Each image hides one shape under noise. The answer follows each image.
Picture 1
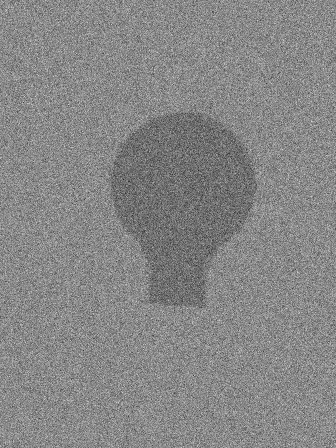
dark light bulb, centre
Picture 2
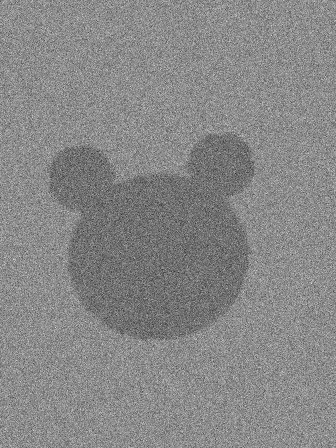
dark bear's head
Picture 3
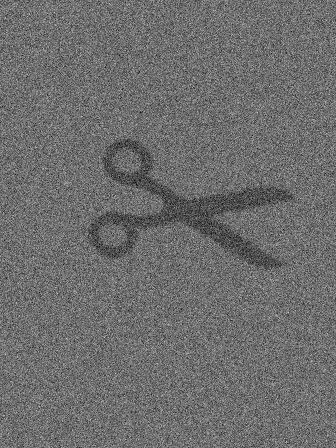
dark pair of scissors
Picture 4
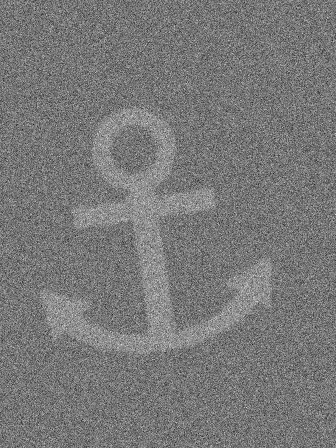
light anchor
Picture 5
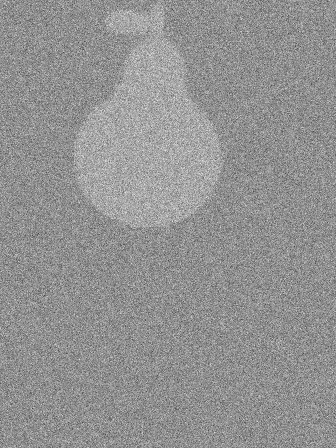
light pear
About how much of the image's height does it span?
half
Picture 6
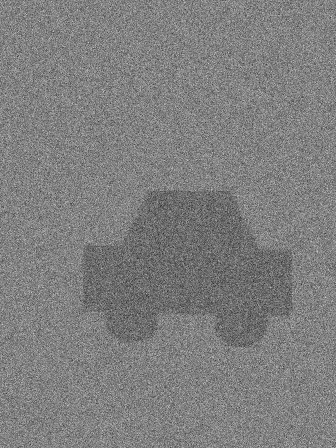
dark car
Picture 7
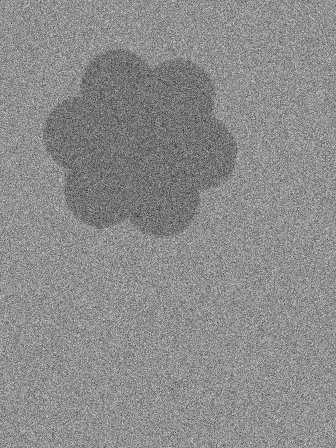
dark flower
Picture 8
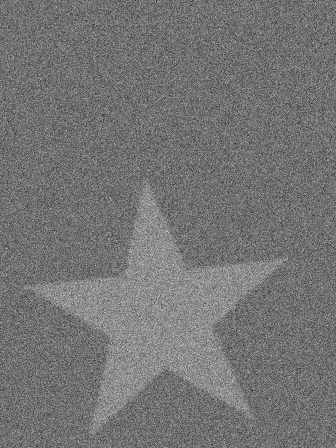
light star
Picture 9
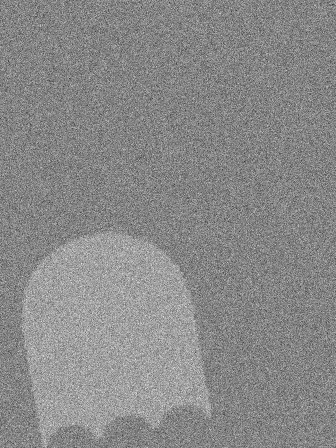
light ghost
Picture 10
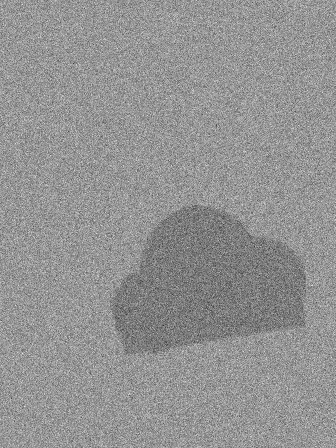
dark cloud
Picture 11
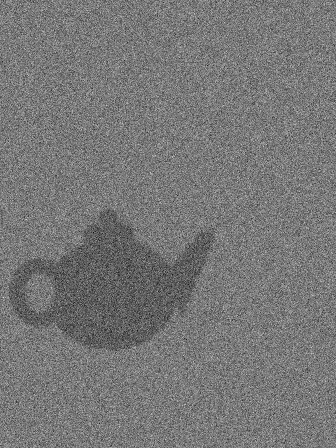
dark teapot
